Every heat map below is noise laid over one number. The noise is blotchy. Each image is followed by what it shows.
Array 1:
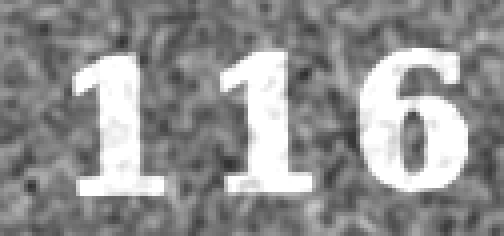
116
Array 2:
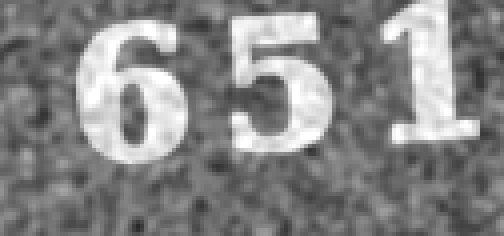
651
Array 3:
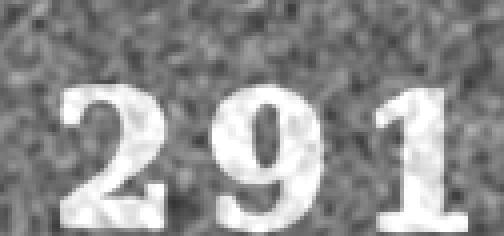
291
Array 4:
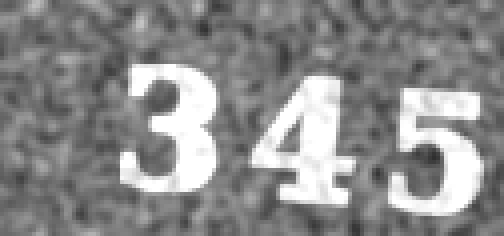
345
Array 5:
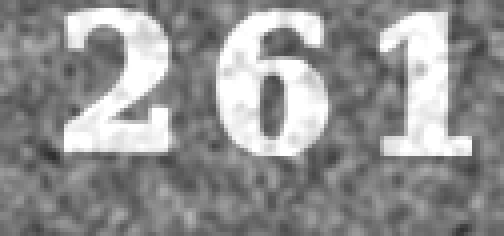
261
